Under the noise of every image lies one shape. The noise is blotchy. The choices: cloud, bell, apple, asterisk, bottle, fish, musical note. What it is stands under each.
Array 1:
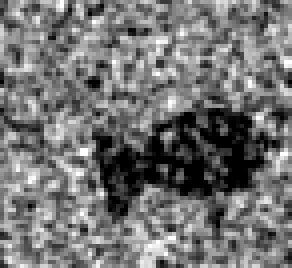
dark fish
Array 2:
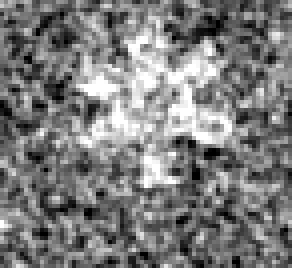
light asterisk
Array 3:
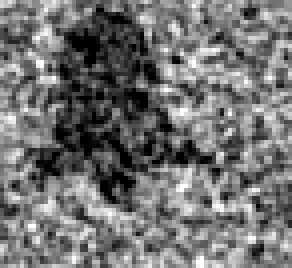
dark bell
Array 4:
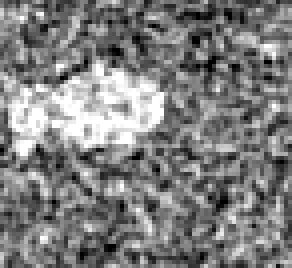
light fish
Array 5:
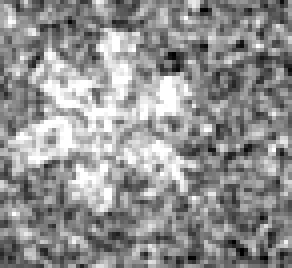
light asterisk
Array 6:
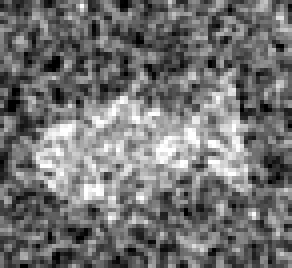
light fish
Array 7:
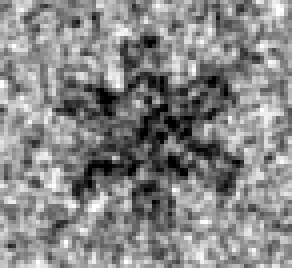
dark asterisk
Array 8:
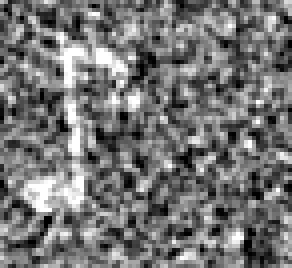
light musical note
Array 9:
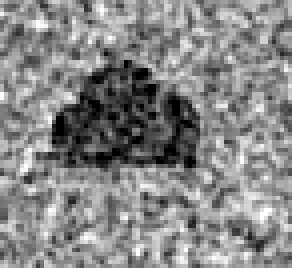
dark cloud
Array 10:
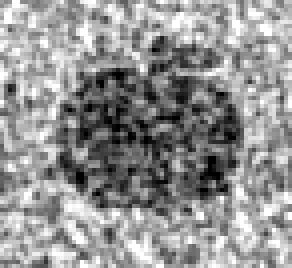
dark apple
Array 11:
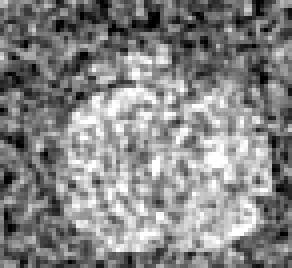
light apple
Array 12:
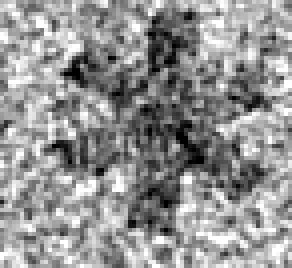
dark asterisk
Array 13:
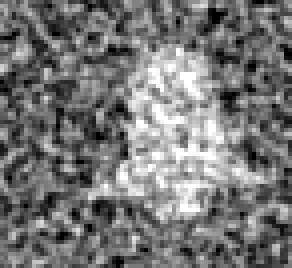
light bell
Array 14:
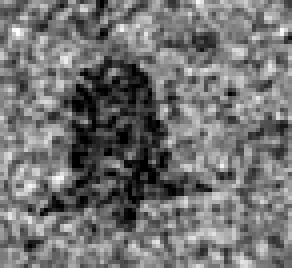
dark bell
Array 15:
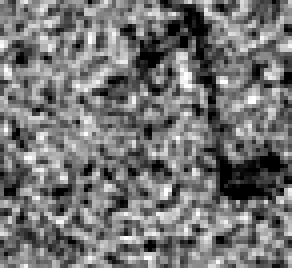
dark musical note
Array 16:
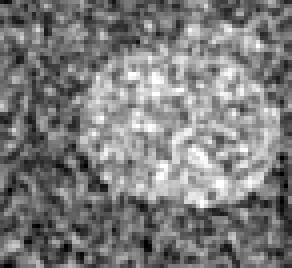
light apple
